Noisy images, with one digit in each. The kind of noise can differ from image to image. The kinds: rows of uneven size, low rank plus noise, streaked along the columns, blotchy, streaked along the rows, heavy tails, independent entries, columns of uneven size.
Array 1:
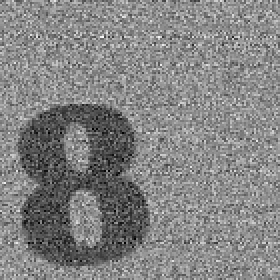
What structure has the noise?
rows of uneven size
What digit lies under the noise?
8
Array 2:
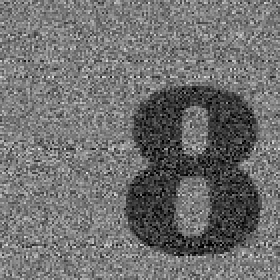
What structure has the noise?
rows of uneven size
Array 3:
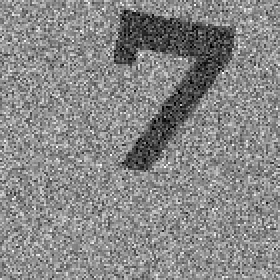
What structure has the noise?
independent entries
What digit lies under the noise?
7
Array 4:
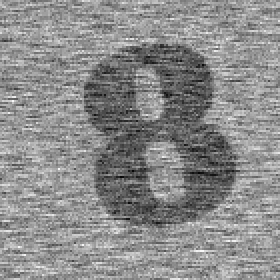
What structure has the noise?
streaked along the rows
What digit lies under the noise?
8
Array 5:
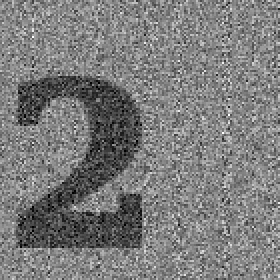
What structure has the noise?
columns of uneven size
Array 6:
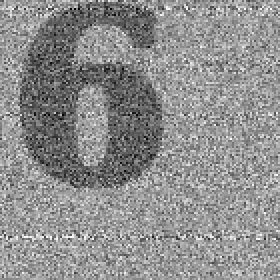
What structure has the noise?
rows of uneven size
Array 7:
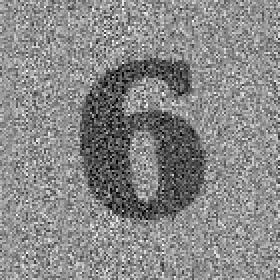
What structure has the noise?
columns of uneven size
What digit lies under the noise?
6
